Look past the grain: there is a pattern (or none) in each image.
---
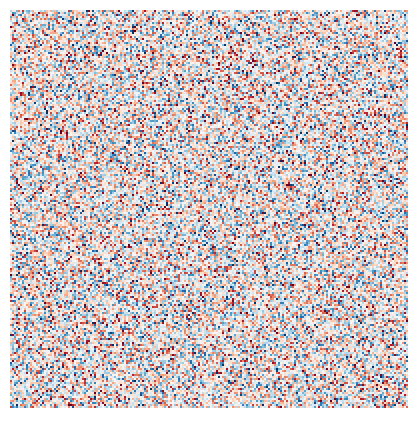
only noise
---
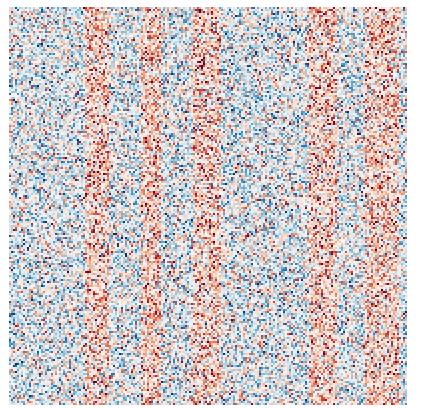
bands of columns
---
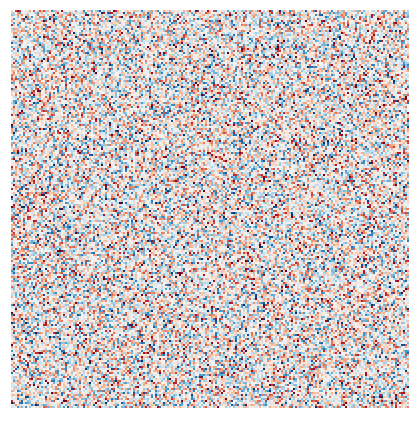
only noise
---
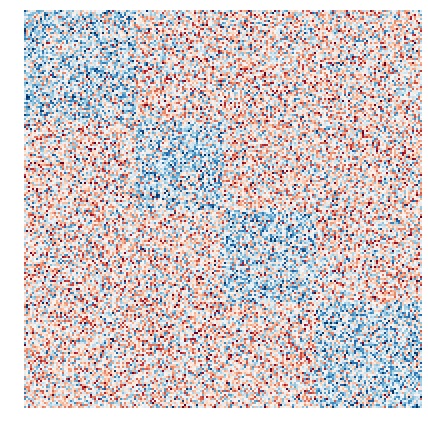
blocks along the diagonal
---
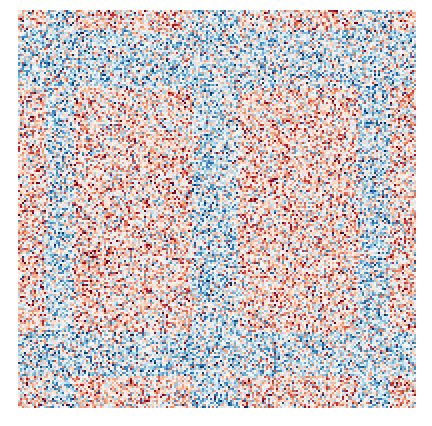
bands of rows crossing bands of columns
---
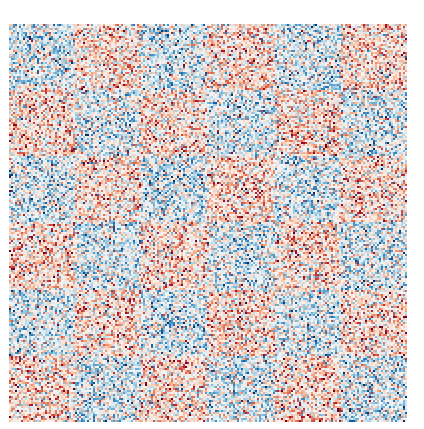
a checkerboard
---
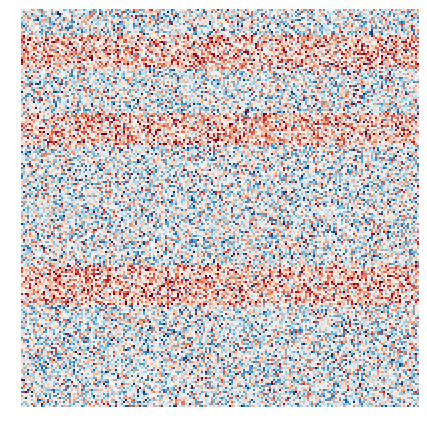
bands of rows
